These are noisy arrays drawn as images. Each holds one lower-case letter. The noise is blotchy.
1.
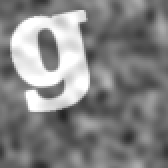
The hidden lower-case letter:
g
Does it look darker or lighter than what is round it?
lighter
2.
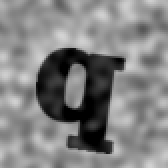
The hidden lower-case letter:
q
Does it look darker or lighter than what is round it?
darker
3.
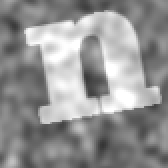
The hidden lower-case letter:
n
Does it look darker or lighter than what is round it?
lighter
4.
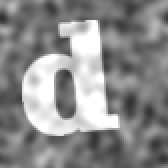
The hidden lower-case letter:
d
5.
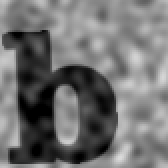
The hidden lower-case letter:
b
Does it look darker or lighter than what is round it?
darker
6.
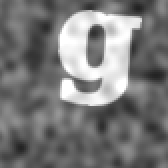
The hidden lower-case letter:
g
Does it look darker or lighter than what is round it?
lighter
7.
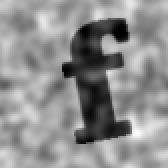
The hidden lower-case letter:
f
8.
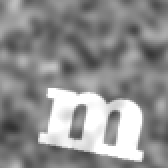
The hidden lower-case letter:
m
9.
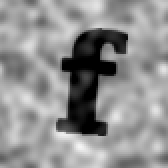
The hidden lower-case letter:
f
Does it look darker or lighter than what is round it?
darker
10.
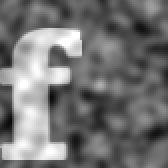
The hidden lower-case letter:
f
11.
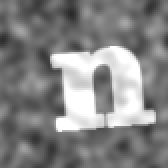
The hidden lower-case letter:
n
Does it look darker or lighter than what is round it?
lighter
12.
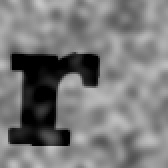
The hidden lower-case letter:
r
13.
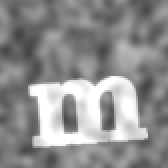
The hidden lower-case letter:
m
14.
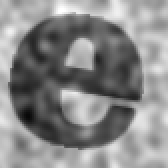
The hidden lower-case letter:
e
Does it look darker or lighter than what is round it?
darker
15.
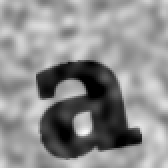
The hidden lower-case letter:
a
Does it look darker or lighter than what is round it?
darker
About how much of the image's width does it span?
two thirds
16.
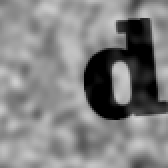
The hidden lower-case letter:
d
